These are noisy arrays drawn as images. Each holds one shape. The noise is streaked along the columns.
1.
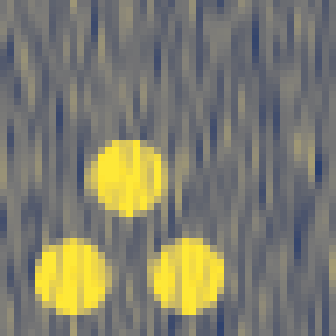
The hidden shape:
three dots
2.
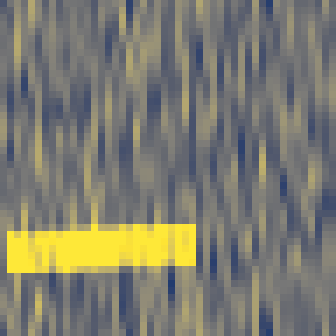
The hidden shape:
bar
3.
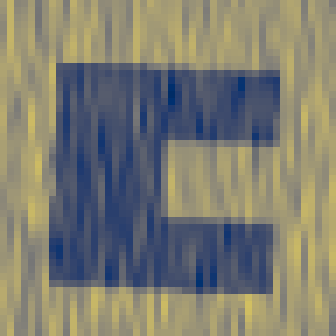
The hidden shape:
square with a notch
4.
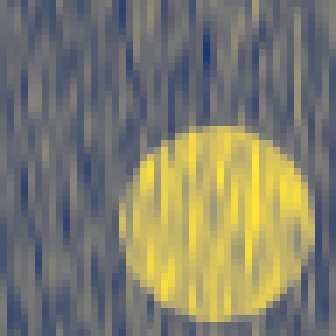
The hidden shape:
disc
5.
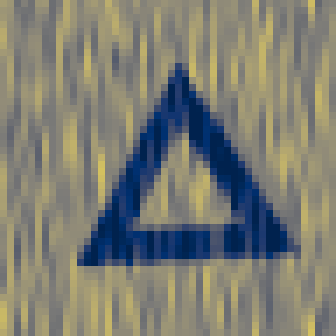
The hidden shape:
triangle frame
